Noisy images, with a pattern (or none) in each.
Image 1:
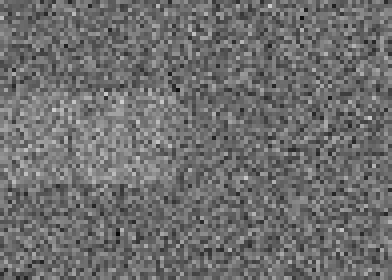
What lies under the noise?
one block
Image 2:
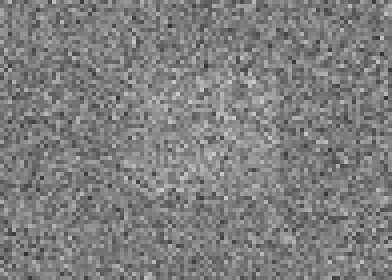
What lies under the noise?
one block
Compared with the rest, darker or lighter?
lighter
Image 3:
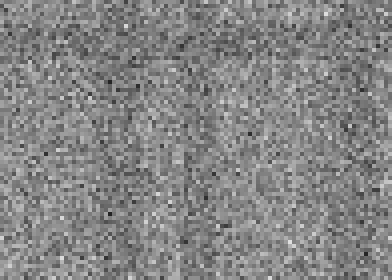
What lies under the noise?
bands of rows crossing bands of columns
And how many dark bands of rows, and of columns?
1 and 3
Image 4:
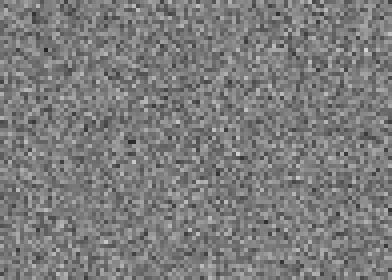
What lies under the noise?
only noise
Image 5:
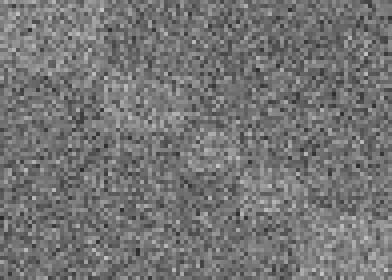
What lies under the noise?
blocks along the diagonal
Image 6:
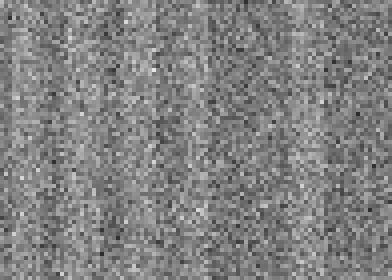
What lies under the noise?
bands of columns
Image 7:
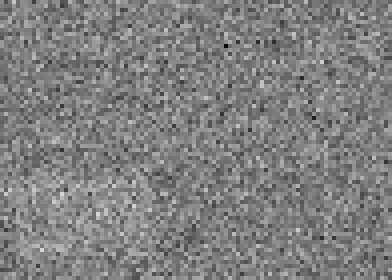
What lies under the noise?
one block
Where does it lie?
bottom left
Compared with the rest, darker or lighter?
lighter
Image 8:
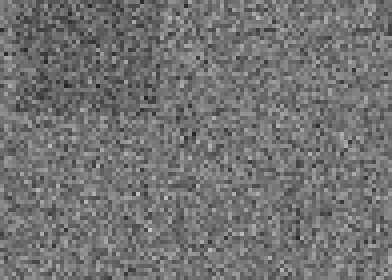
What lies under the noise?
one block
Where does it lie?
top left
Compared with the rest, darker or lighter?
darker
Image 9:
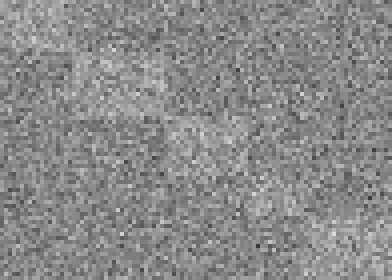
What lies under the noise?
blocks along the diagonal
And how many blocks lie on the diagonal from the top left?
5
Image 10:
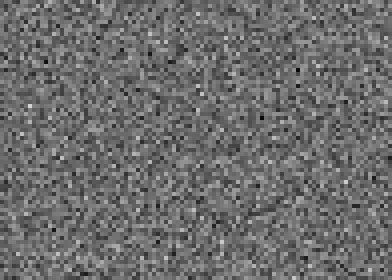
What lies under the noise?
only noise
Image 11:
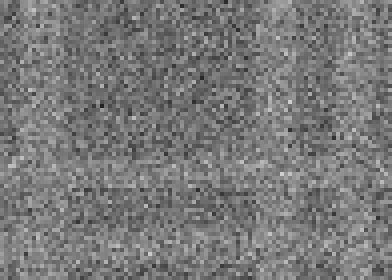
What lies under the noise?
bands of rows crossing bands of columns
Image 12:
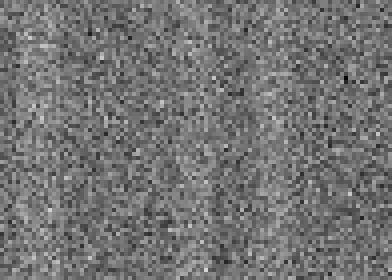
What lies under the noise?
bands of columns
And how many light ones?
3
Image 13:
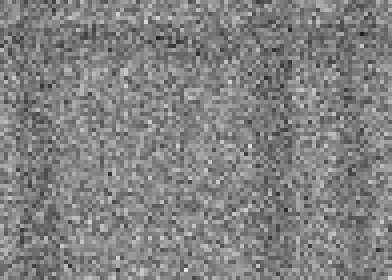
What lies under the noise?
bands of rows crossing bands of columns
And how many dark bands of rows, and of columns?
1 and 3
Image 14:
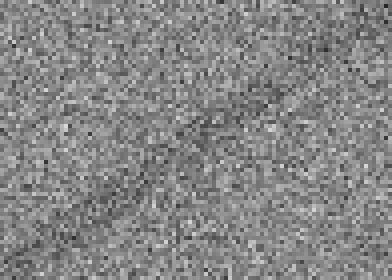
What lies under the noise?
a diagonal band
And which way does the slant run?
bottom left to top right
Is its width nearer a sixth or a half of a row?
a sixth
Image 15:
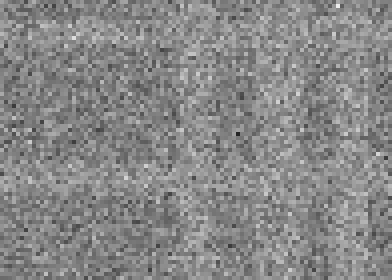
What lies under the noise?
bands of rows crossing bands of columns
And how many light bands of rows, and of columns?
2 and 3
